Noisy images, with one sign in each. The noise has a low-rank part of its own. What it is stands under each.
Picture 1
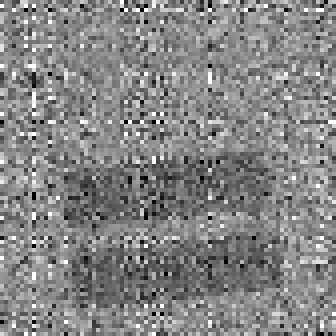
dark equals sign
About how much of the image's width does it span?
two thirds
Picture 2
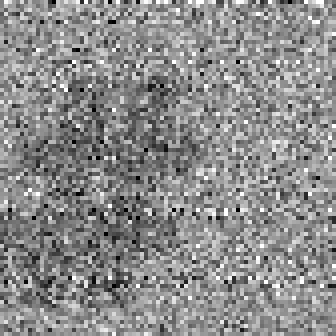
dark hash sign
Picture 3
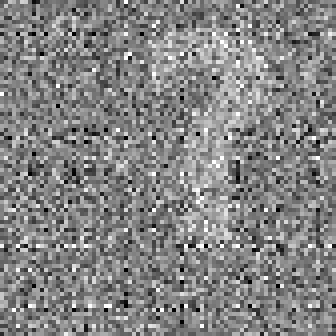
light question mark
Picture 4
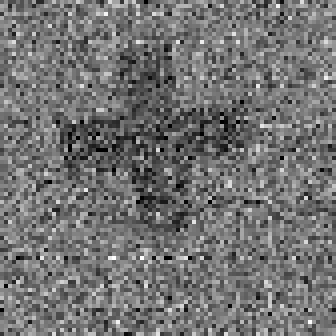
dark plus sign
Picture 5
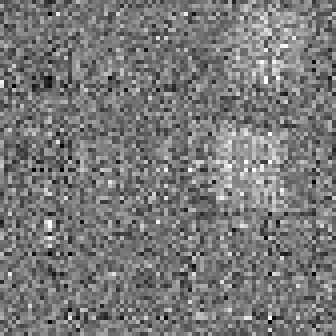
light colon
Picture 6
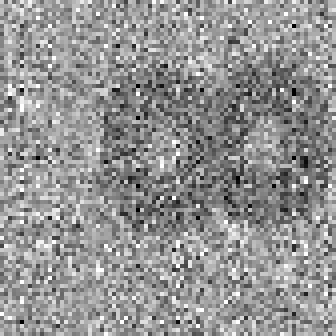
dark infinity sign
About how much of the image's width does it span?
two thirds
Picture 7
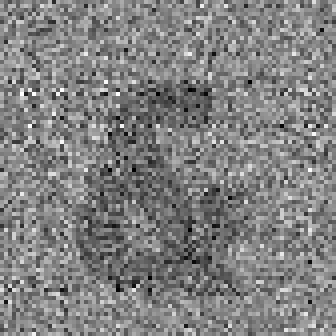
dark ampersand
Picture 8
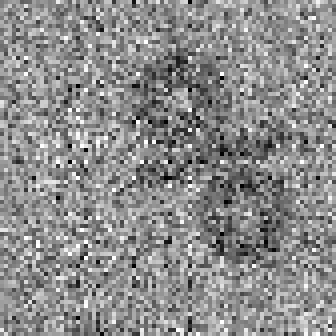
dark percent sign
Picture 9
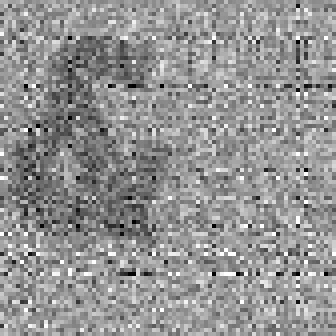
dark ampersand
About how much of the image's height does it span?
two thirds
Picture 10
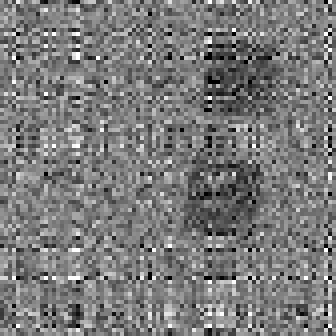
dark colon
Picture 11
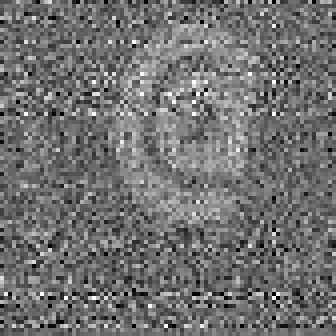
light at sign
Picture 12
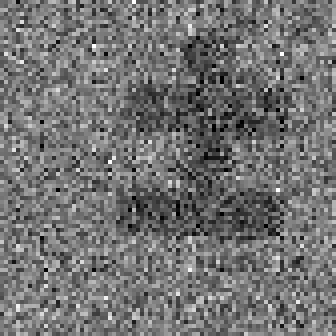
dark plus-minus sign
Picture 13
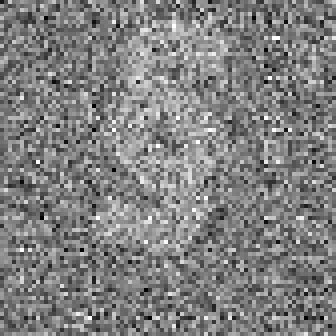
light section sign
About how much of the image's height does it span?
two thirds
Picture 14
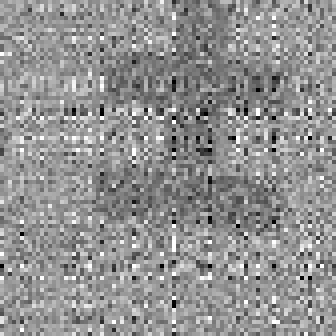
dark plus-minus sign
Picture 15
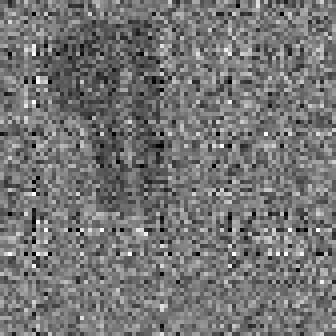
dark pilcrow
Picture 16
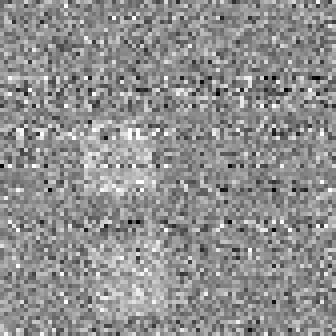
light colon
